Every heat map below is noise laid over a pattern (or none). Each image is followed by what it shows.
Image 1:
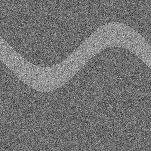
a wavy band
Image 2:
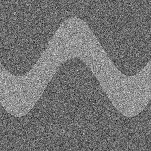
a wavy band
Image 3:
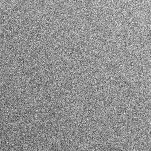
a smooth slope
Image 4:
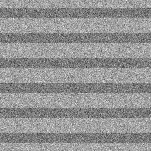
horizontal stripes
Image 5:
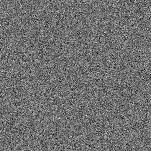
only noise
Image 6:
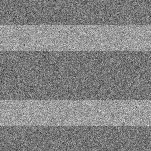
horizontal stripes
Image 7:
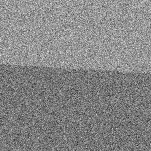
a sharp edge
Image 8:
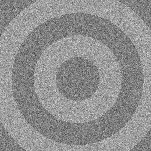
rings round one point
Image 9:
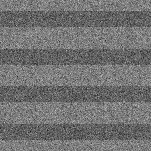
horizontal stripes
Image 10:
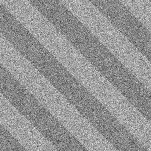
diagonal stripes
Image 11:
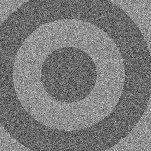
rings round one point
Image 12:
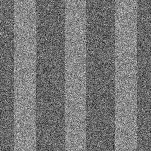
vertical stripes
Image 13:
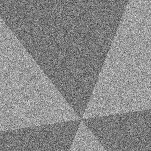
spokes from one point
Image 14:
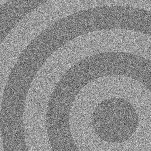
rings round one point
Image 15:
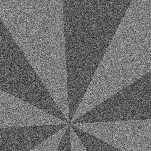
spokes from one point
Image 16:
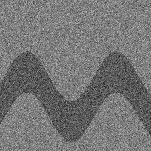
a wavy band
